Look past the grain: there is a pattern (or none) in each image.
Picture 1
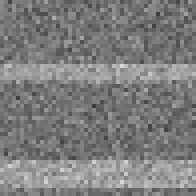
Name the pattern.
bands of rows
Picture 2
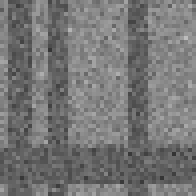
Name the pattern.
bands of rows crossing bands of columns
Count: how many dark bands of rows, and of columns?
1 and 3
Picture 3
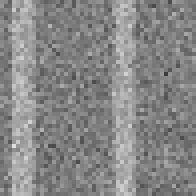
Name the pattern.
bands of columns
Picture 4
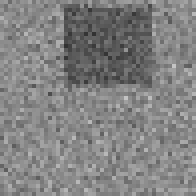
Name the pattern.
one block
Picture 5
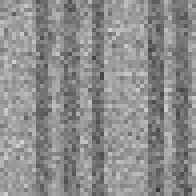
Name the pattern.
bands of columns
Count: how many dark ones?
5
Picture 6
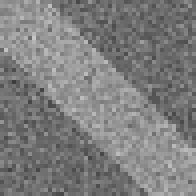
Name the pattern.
a diagonal band
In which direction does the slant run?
top left to bottom right
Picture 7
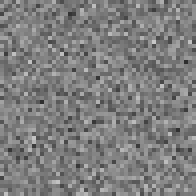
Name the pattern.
only noise
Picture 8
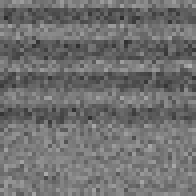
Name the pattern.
bands of rows
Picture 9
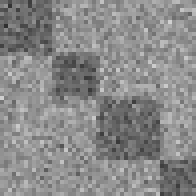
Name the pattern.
blocks along the diagonal
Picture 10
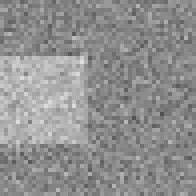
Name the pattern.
one block
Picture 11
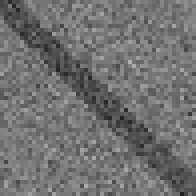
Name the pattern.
a diagonal band
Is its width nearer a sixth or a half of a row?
a sixth
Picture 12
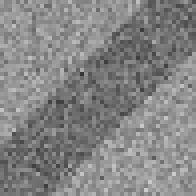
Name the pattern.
a diagonal band
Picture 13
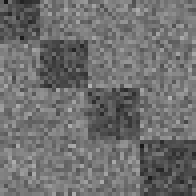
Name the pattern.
blocks along the diagonal
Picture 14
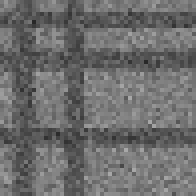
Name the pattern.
bands of rows crossing bands of columns
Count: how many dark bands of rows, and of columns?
3 and 2
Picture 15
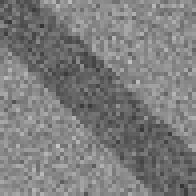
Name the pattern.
a diagonal band
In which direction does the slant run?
top left to bottom right
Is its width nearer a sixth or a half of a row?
a half
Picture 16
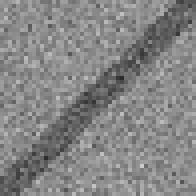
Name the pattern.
a diagonal band
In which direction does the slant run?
bottom left to top right
